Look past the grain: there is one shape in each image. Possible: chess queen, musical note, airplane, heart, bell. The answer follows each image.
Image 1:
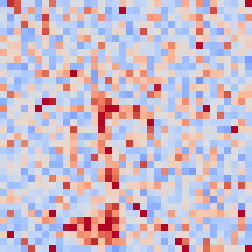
musical note
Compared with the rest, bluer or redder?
redder
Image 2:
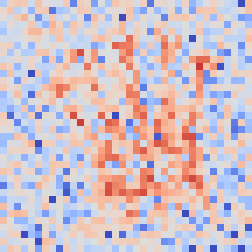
chess queen
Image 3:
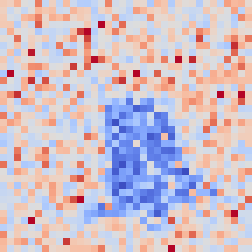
bell
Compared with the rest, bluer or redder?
bluer
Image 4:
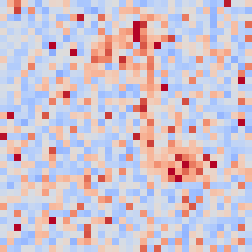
musical note
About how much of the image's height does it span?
two thirds
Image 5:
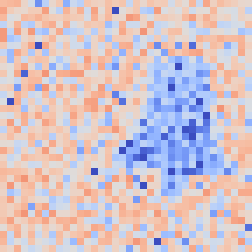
bell
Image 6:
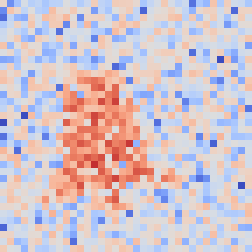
bell
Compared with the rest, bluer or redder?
redder
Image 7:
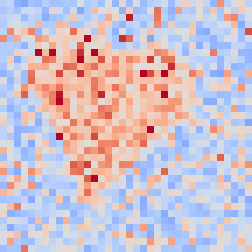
heart
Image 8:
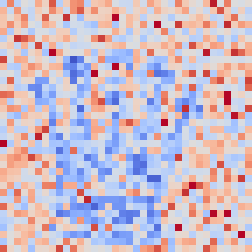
chess queen
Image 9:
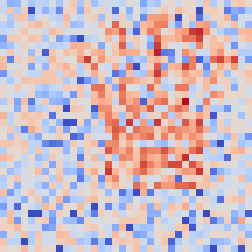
chess queen
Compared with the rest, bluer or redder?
redder
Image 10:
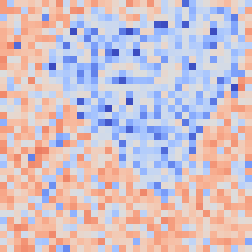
heart
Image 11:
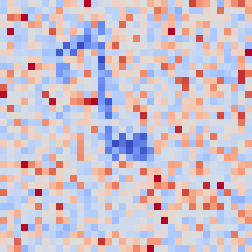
musical note
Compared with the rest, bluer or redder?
bluer
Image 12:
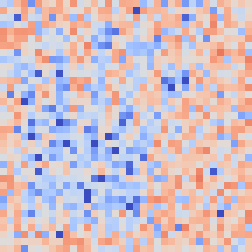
chess queen
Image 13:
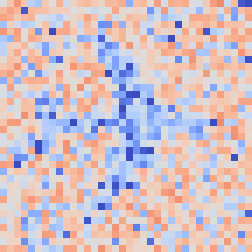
airplane
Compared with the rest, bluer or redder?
bluer
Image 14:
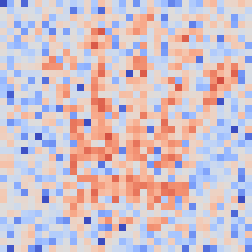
chess queen
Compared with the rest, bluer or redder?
redder
